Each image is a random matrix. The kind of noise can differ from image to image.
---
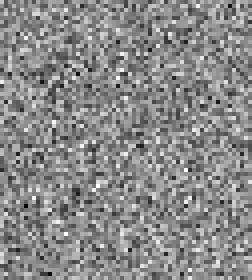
independent entries
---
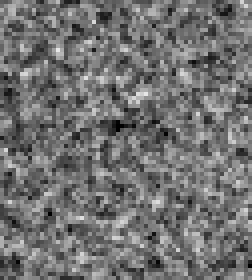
blotchy
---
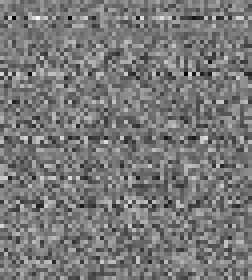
rows of uneven size
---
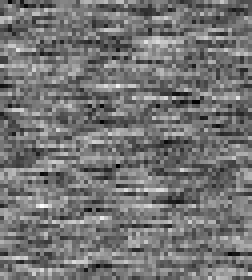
streaked along the rows
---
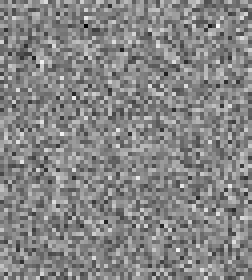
independent entries
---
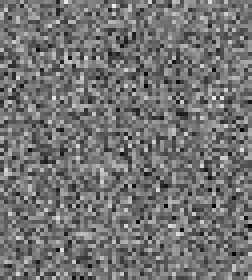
independent entries
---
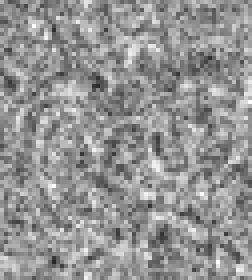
blotchy
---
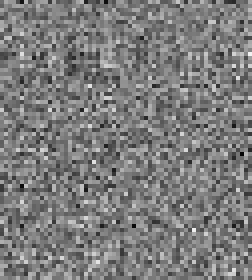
low rank plus noise
